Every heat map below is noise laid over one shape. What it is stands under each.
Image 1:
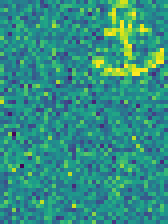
light anchor, top right
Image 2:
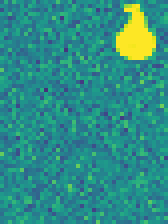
light pear, top right
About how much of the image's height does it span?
a quarter
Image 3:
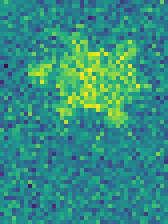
light turtle
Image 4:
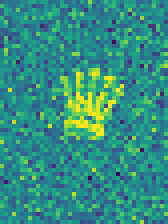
light chess queen, centre
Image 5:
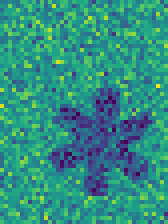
dark asterisk
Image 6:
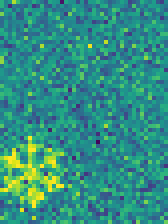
light snowflake, bottom left
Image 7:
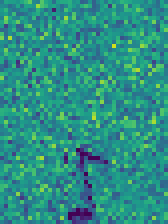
dark musical note, bottom middle
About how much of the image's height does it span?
a third
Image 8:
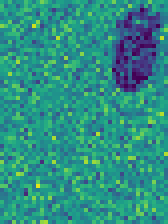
dark footprint, top right
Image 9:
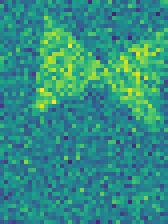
light bow tie
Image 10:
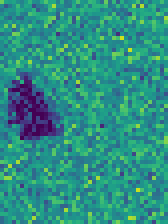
dark chess knight, middle left
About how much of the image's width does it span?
a third
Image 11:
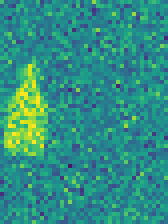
light bottle, middle left
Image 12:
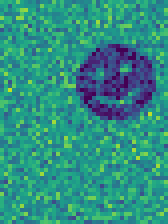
dark smiling face
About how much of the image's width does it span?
half
